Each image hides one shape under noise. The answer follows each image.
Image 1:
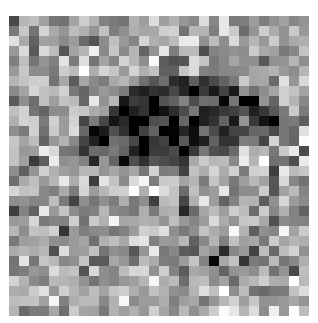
umbrella
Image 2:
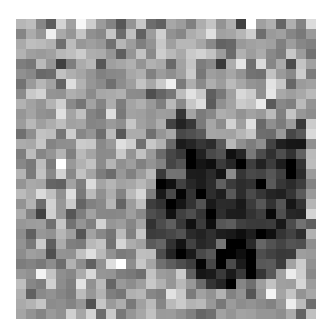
cat's head
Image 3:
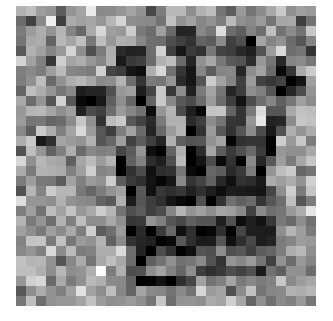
chess queen
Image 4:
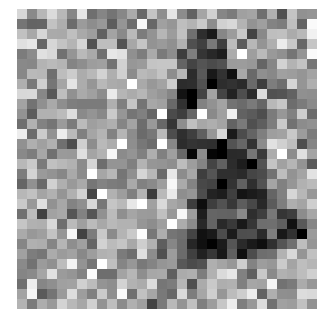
chess bishop
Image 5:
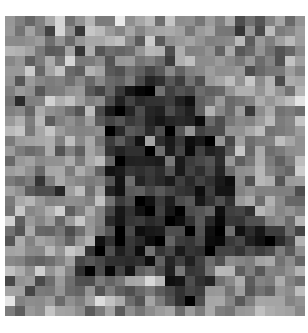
bell
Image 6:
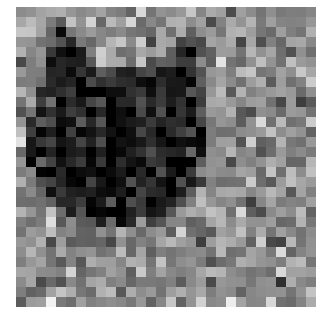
cat's head
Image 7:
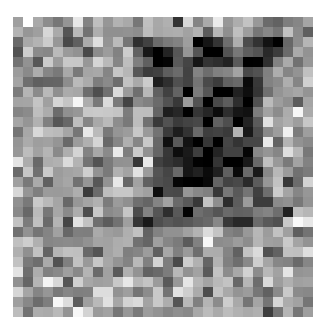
chess rook
